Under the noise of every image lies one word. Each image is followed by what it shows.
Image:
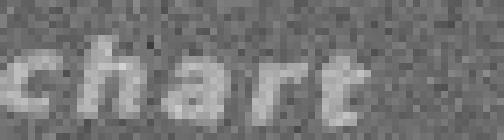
chart
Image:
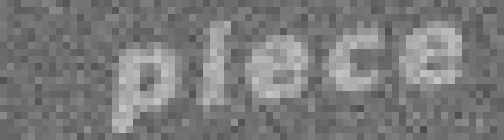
piece
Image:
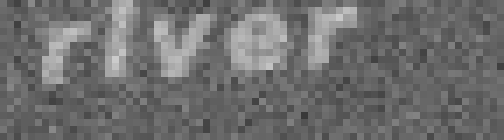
river
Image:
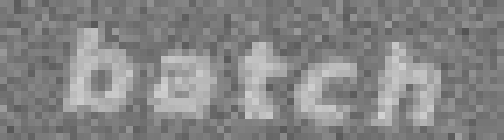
batch
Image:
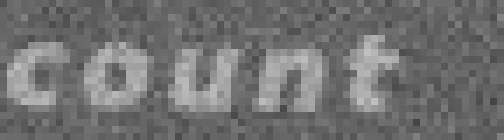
count
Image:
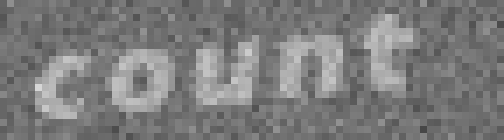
count
